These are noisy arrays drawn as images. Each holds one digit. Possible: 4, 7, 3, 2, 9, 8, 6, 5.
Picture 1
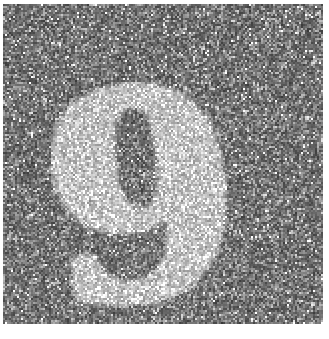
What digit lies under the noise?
9
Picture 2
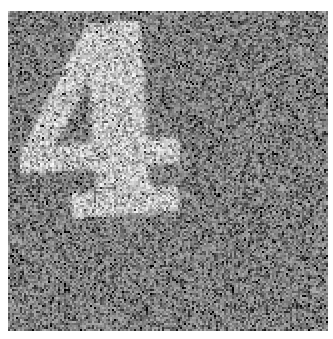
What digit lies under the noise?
4
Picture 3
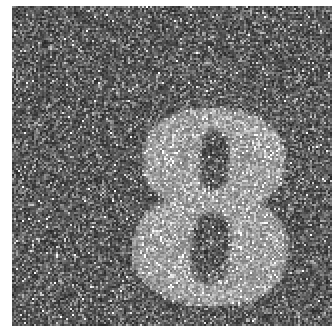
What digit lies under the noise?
8
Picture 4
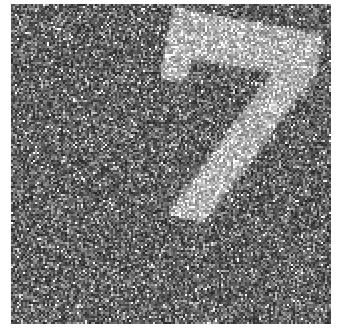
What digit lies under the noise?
7
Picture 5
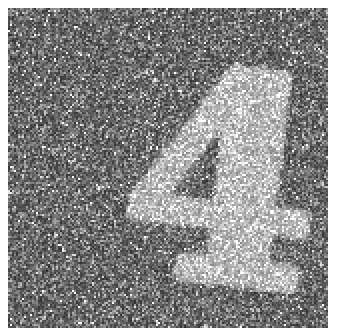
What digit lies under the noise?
4
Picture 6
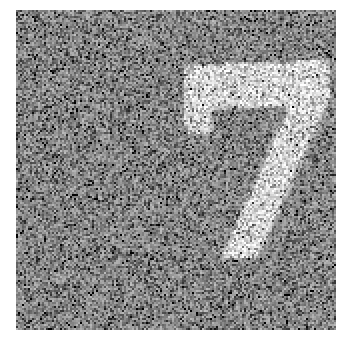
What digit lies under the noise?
7
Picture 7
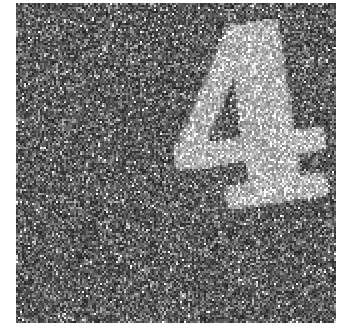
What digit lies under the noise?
4
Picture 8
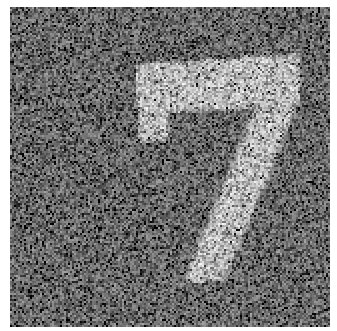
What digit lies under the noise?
7
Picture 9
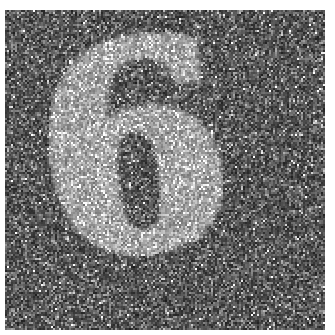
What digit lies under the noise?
6
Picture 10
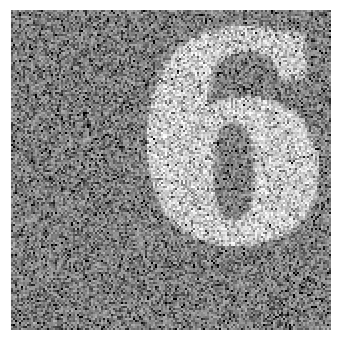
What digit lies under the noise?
6
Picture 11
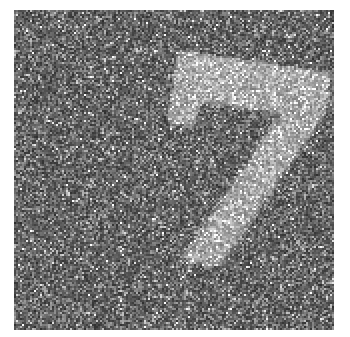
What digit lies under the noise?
7
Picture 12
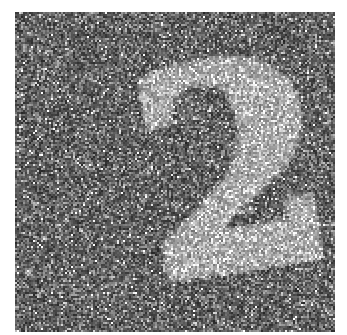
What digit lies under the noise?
2
